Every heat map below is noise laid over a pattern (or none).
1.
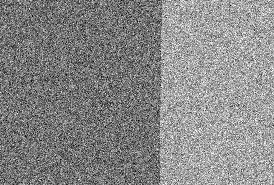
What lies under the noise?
a sharp edge
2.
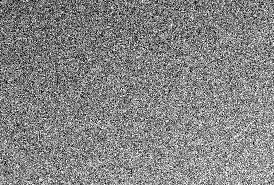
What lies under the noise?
a smooth slope
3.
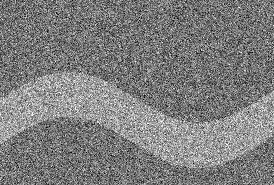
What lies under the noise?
a wavy band
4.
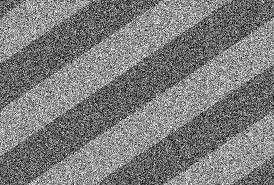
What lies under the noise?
diagonal stripes
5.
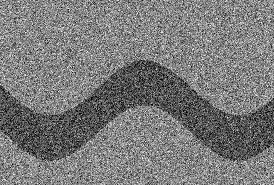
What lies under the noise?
a wavy band
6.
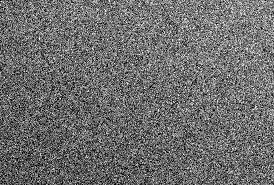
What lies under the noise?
a smooth slope
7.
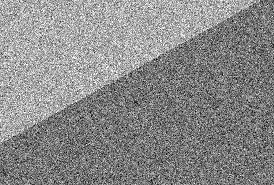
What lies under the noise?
a sharp edge
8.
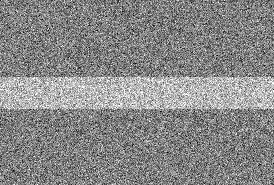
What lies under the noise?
one horizontal stripe
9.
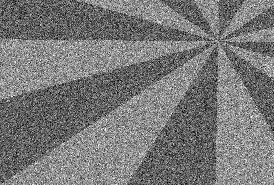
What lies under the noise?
spokes from one point
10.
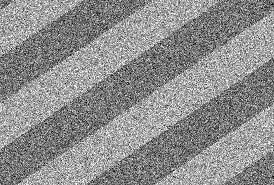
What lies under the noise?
diagonal stripes
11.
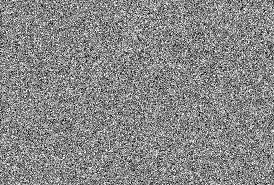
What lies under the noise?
only noise
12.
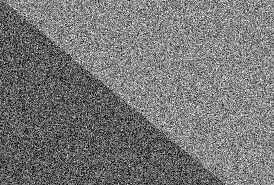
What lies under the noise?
a sharp edge
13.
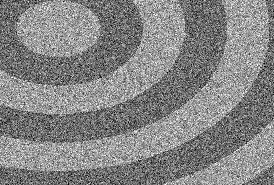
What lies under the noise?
rings round one point
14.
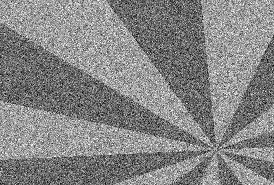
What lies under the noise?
spokes from one point
